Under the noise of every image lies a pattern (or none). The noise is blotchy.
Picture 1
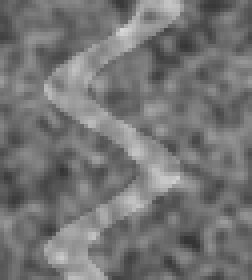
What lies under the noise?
a wavy band
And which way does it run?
top to bottom
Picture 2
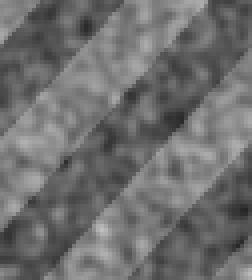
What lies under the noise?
diagonal stripes
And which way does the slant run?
bottom left to top right
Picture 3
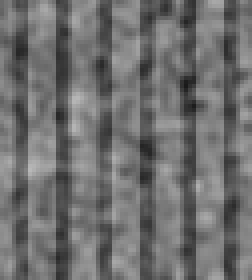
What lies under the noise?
vertical stripes
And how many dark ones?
6
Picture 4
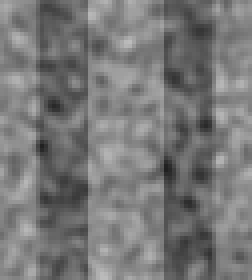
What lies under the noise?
vertical stripes
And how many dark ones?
2
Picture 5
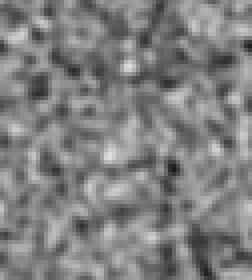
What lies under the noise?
only noise
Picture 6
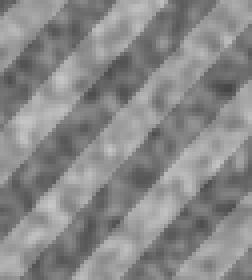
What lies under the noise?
diagonal stripes
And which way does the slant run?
bottom left to top right
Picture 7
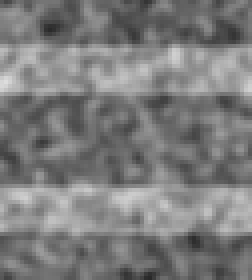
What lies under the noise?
horizontal stripes
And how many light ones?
2
